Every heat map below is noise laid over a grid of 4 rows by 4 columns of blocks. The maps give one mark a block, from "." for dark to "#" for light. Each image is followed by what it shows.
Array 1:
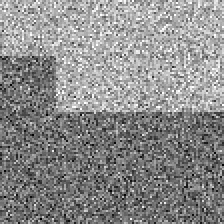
####
.###
....
....
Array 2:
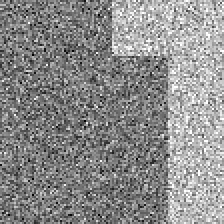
..##
...#
...#
...#
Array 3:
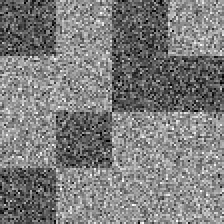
.#.#
##..
#.##
.###
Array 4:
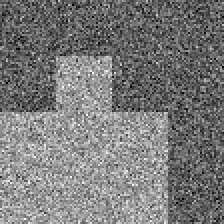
....
.#..
###.
###.
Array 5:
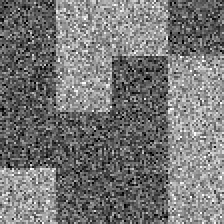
.##.
.#.#
...#
#..#
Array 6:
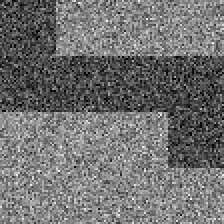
.###
....
###.
####
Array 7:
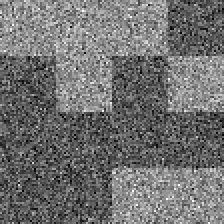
###.
.#.#
....
..##
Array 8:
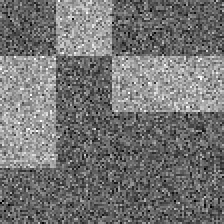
.#..
#.##
#...
....
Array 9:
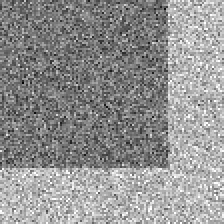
...#
...#
...#
####
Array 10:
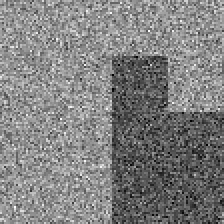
####
##.#
##..
##..
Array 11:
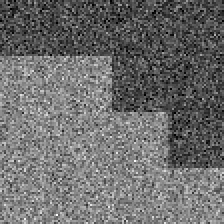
....
##..
###.
####
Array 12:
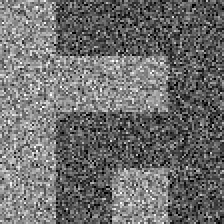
#...
###.
#...
#.#.
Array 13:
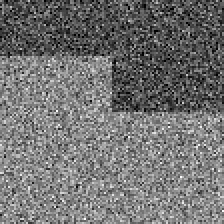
....
##..
####
####
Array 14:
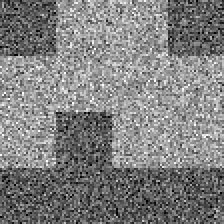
.##.
####
#.##
....
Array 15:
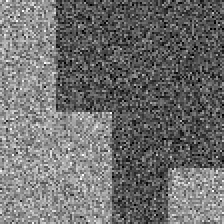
#...
#...
##..
##.#
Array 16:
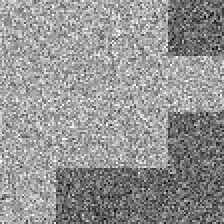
###.
####
###.
#...
